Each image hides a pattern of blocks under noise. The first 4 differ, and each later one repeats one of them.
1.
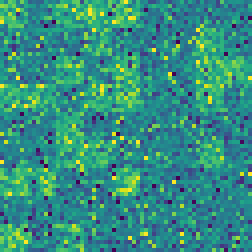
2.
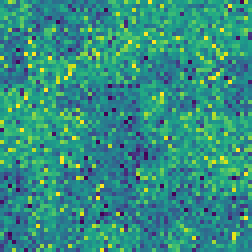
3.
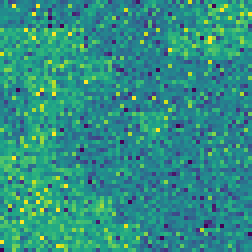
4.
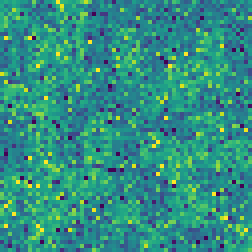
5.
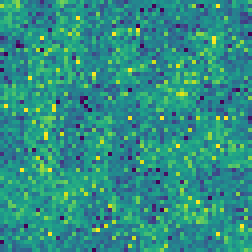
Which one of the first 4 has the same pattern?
4
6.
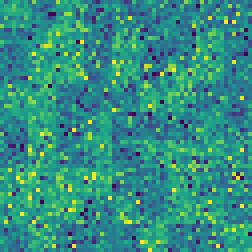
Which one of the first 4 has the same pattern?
4
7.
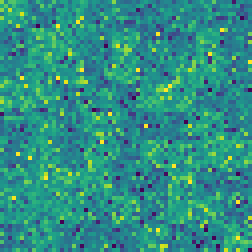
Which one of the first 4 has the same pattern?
4
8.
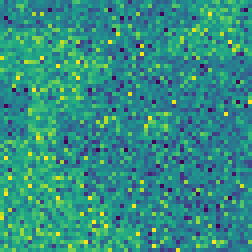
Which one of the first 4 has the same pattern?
3
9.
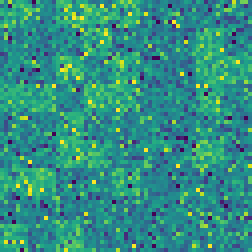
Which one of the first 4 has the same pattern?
1
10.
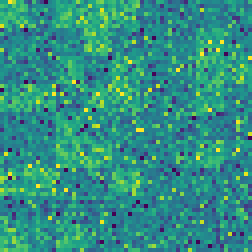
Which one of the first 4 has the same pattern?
1
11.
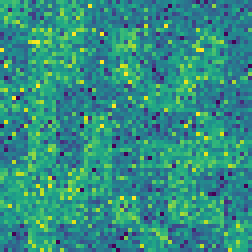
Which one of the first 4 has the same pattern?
4
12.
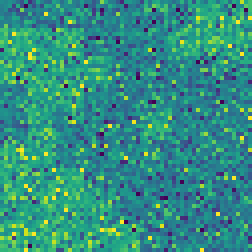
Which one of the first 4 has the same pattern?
3
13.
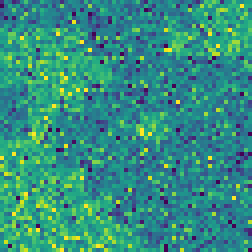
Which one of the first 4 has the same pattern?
3
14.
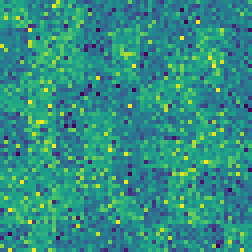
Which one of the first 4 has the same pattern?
4
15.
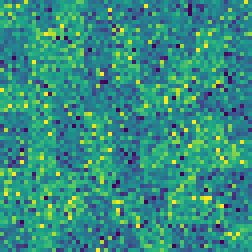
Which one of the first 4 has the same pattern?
4
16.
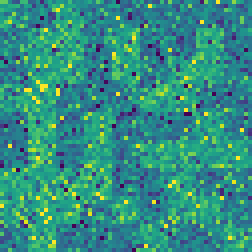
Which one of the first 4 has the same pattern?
4
